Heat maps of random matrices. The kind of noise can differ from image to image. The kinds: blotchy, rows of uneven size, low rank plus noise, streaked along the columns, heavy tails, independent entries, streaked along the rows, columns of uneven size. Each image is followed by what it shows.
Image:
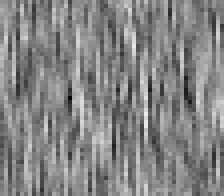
streaked along the columns
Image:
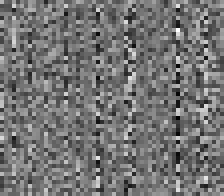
columns of uneven size
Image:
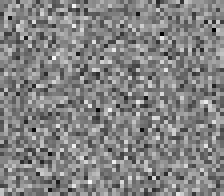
independent entries
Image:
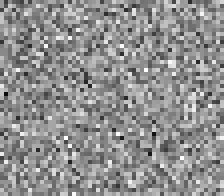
independent entries
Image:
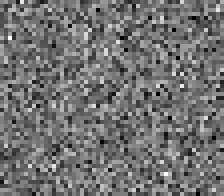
independent entries
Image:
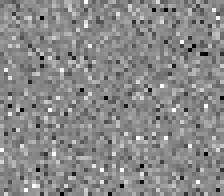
heavy tails
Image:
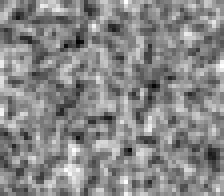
blotchy
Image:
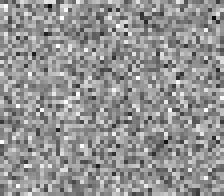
independent entries
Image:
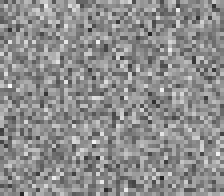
independent entries
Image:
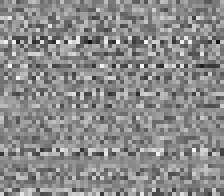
rows of uneven size
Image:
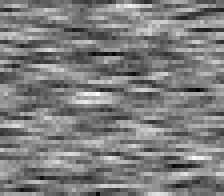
streaked along the rows
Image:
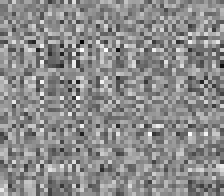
low rank plus noise
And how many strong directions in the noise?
two
